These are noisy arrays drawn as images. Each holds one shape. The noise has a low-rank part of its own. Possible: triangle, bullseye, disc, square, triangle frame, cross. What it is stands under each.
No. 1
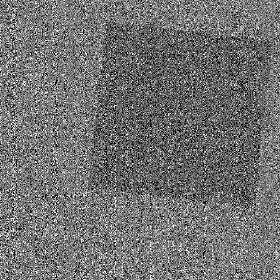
square
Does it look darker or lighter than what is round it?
darker
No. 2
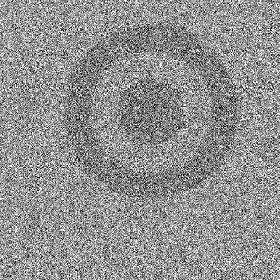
bullseye
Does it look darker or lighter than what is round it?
darker
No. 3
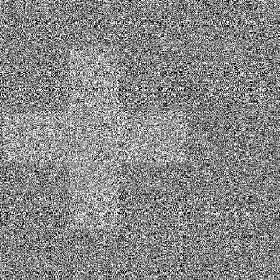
cross
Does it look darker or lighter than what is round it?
lighter
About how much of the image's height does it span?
two thirds
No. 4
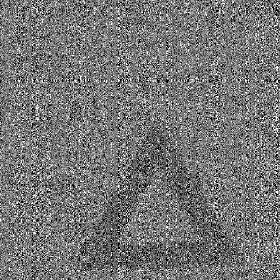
triangle frame
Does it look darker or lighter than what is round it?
darker
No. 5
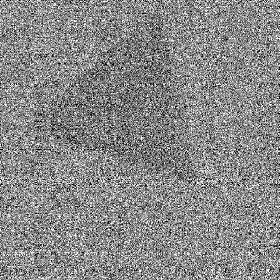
triangle
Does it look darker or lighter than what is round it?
darker
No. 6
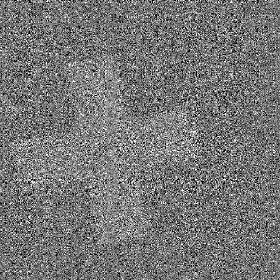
cross
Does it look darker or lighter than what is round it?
lighter
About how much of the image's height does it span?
two thirds
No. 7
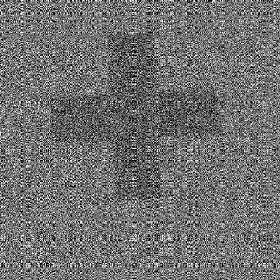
cross
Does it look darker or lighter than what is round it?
darker
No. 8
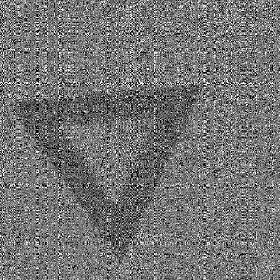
triangle frame
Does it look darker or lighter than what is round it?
darker
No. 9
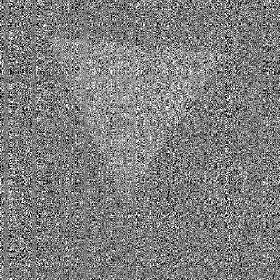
triangle
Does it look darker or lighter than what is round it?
lighter
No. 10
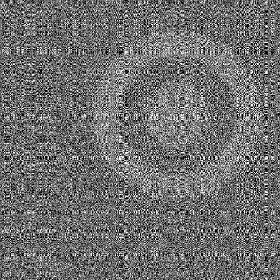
bullseye
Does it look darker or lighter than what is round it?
lighter
